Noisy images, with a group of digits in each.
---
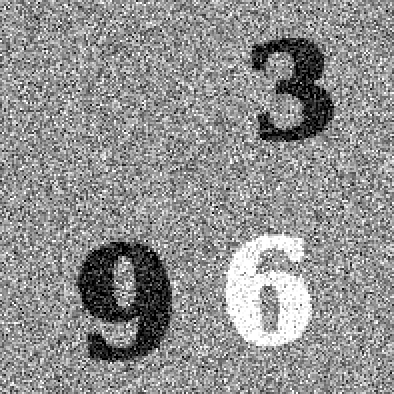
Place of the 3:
top right
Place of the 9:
bottom left
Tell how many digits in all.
3
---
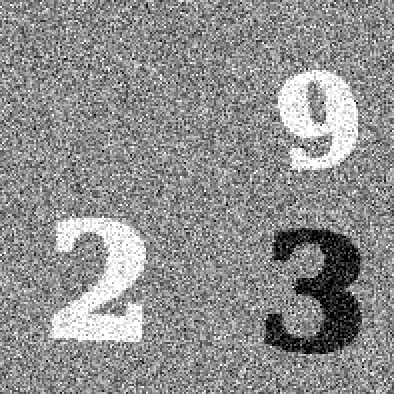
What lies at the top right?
9
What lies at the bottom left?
2
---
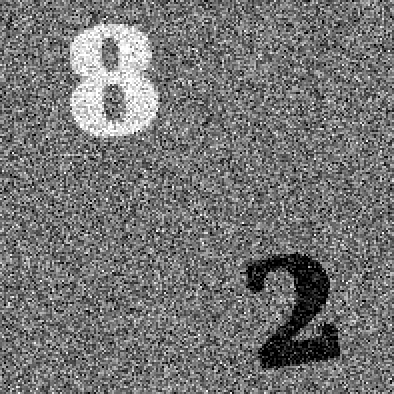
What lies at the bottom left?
nothing
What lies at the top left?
8
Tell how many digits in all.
2
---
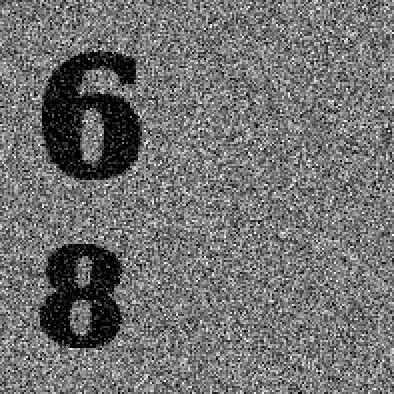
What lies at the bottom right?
nothing
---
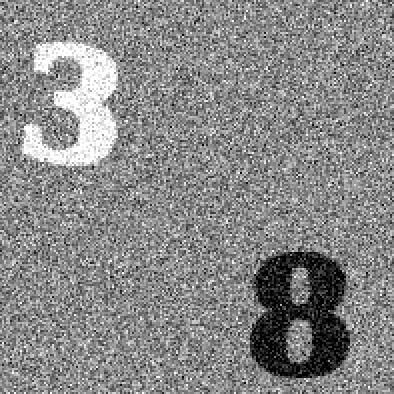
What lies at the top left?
3
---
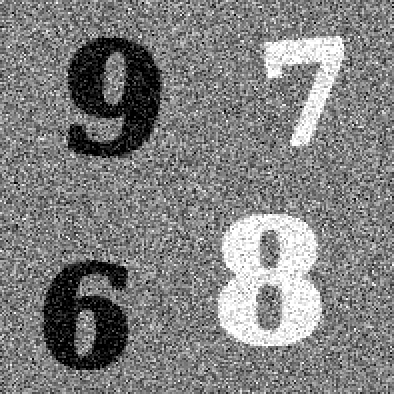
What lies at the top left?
9
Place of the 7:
top right
